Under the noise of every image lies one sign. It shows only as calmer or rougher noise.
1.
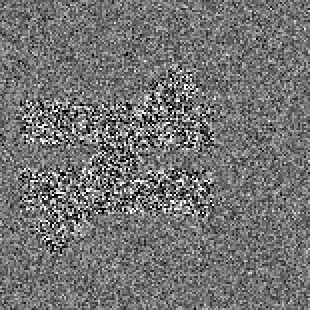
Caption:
rough not-equal sign
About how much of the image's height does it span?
two thirds
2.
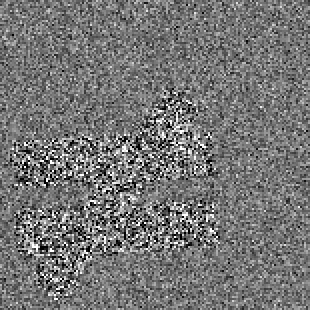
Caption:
rough not-equal sign
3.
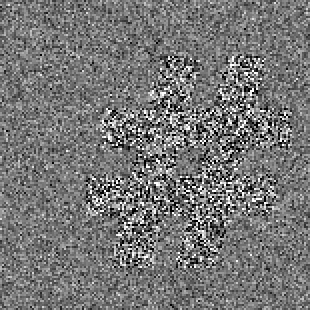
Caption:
rough hash sign
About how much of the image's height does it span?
two thirds
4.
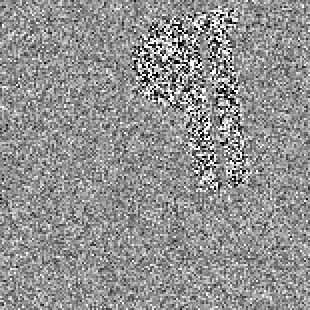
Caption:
rough pilcrow
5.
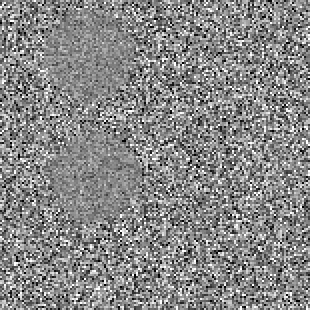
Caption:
calm colon
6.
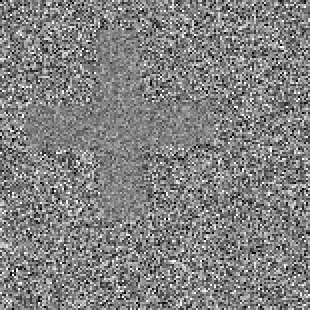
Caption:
calm plus sign
